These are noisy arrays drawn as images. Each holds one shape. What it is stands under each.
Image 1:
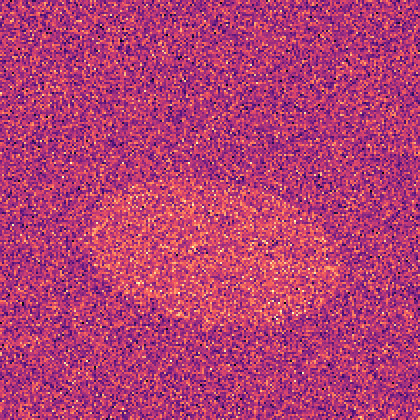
ellipse
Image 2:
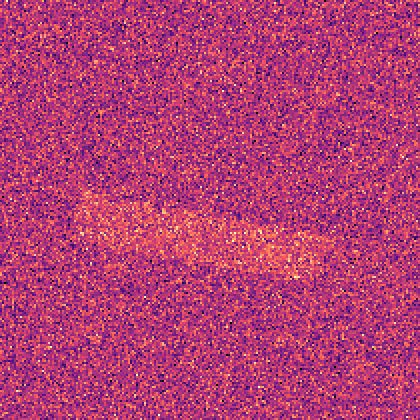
bar
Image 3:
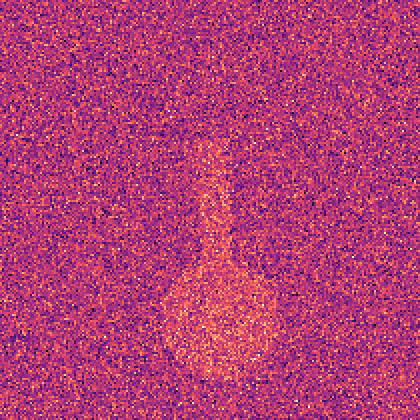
lollipop
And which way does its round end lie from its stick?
down
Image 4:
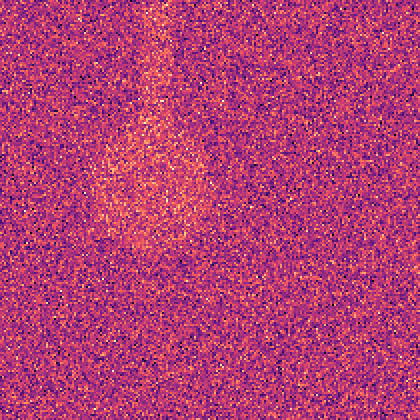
lollipop
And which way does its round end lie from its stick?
down
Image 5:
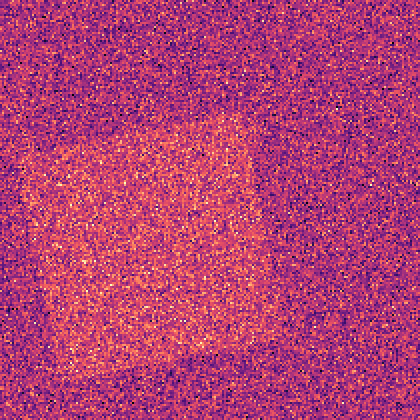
square
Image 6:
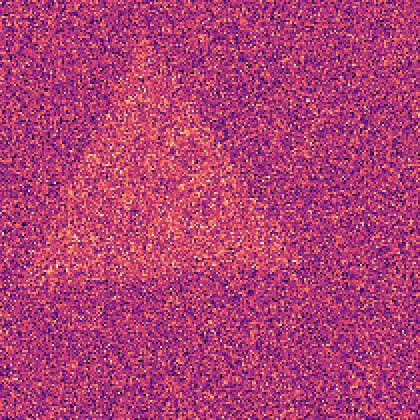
triangle
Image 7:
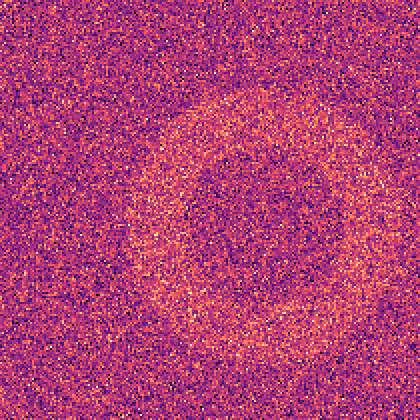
ring
